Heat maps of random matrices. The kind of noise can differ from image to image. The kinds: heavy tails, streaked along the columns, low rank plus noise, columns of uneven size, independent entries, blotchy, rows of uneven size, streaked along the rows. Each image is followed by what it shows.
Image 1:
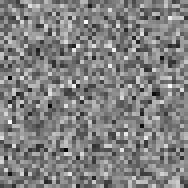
low rank plus noise
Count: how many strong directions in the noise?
five to eight
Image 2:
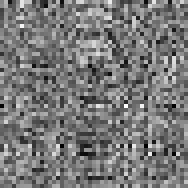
low rank plus noise
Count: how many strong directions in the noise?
three or four
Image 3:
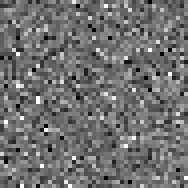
heavy tails
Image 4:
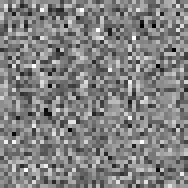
low rank plus noise
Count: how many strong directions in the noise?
five to eight
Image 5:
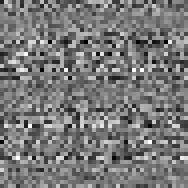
rows of uneven size
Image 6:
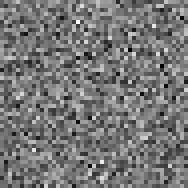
independent entries
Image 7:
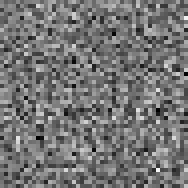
low rank plus noise
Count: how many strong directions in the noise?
five to eight
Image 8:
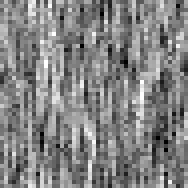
streaked along the columns
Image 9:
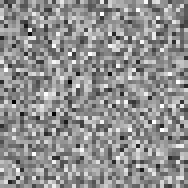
independent entries
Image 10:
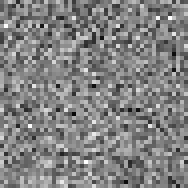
low rank plus noise
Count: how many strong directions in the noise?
five to eight
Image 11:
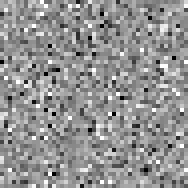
heavy tails
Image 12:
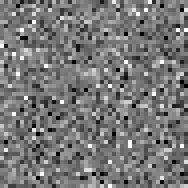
heavy tails
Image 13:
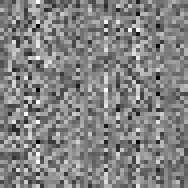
columns of uneven size
